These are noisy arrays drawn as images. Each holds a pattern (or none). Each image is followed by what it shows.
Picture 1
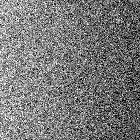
a smooth slope
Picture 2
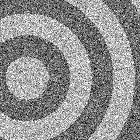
rings round one point
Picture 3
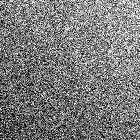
a smooth slope
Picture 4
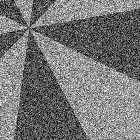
spokes from one point
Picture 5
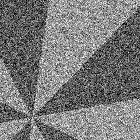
spokes from one point
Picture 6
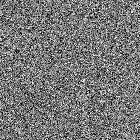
only noise
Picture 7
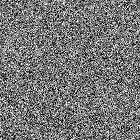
only noise
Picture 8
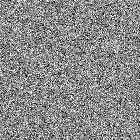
only noise
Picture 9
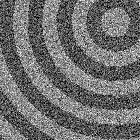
rings round one point
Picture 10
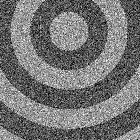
rings round one point
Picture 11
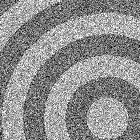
rings round one point
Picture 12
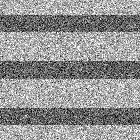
horizontal stripes
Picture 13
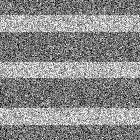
horizontal stripes
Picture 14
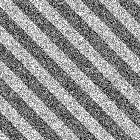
diagonal stripes
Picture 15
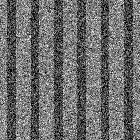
vertical stripes
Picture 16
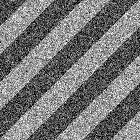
diagonal stripes
